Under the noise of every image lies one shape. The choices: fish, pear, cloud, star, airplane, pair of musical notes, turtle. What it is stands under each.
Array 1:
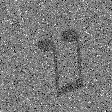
pair of musical notes
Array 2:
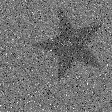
star
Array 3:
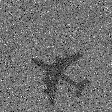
airplane
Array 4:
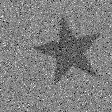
star
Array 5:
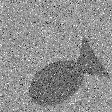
fish
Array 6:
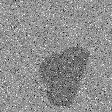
cloud
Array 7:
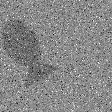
fish
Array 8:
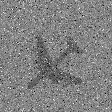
airplane
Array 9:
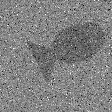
fish
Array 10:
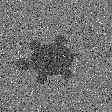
turtle
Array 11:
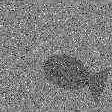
fish
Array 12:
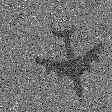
airplane
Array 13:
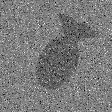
fish
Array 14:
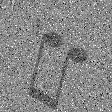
pair of musical notes
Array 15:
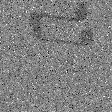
pair of musical notes
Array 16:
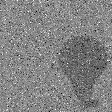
pear
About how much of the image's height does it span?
two thirds
